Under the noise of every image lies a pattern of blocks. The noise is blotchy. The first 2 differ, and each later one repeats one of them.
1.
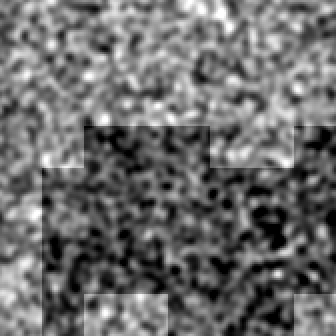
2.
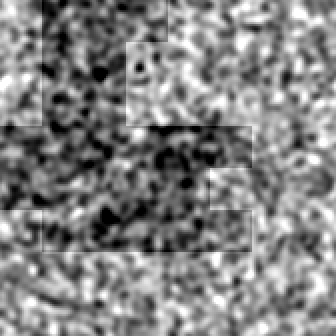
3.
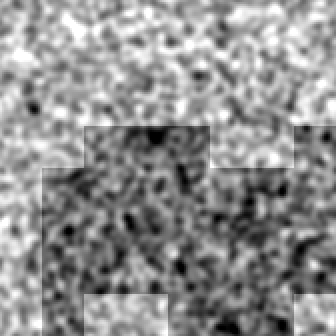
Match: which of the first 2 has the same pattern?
1
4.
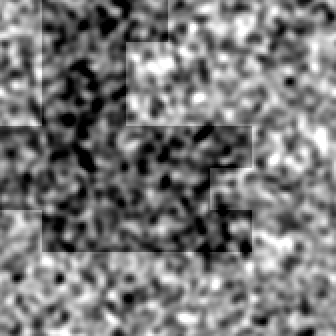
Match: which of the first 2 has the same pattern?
2
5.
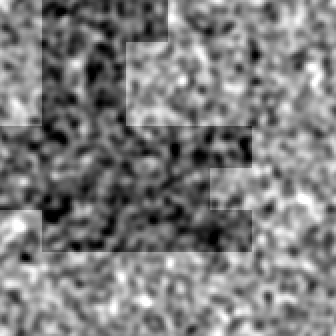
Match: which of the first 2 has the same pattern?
2
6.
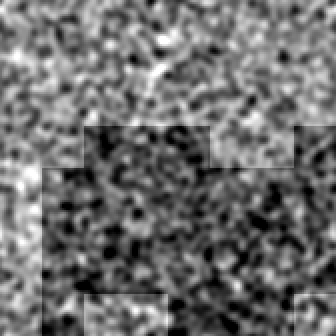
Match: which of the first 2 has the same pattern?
1
